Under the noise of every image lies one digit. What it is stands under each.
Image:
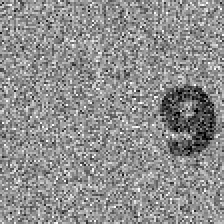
9
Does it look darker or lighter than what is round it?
darker
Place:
middle right
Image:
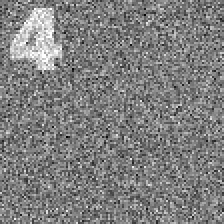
4
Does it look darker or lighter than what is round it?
lighter
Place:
top left
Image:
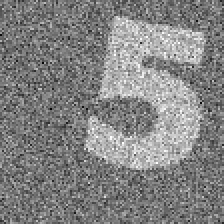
5
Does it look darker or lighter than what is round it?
lighter
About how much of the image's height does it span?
two thirds
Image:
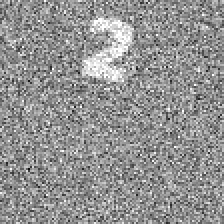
2
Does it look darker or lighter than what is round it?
lighter
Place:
top middle
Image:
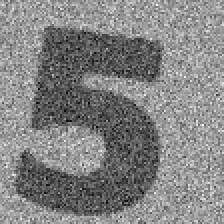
5
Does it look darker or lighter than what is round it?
darker
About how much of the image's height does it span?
nearly all
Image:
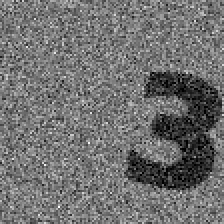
3
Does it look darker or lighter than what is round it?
darker
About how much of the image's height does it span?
half
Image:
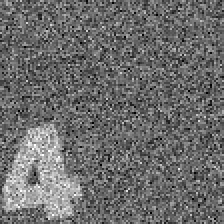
4
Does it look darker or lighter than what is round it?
lighter
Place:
bottom left
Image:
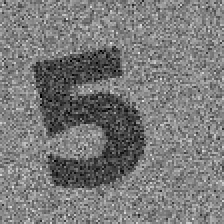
5
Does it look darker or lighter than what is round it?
darker
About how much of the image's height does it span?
two thirds
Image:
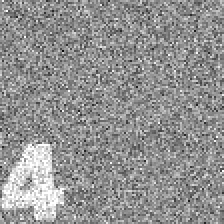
4
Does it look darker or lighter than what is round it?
lighter
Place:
bottom left
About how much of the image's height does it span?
a third
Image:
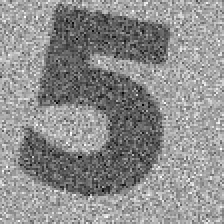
5
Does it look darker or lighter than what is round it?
darker
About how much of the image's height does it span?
nearly all
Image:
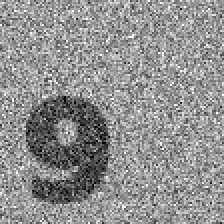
9
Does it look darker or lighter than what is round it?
darker
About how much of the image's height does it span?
half
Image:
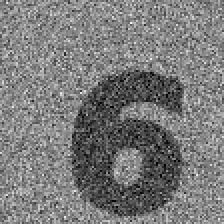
6
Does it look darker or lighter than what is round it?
darker
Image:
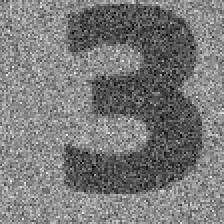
3
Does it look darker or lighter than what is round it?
darker
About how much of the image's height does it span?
nearly all
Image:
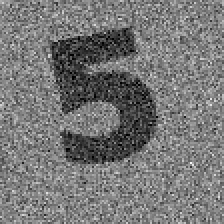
5
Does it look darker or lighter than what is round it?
darker
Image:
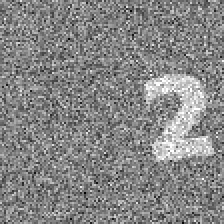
2
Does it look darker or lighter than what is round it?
lighter
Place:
middle right
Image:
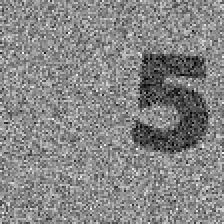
5
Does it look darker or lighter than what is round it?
darker
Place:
middle right
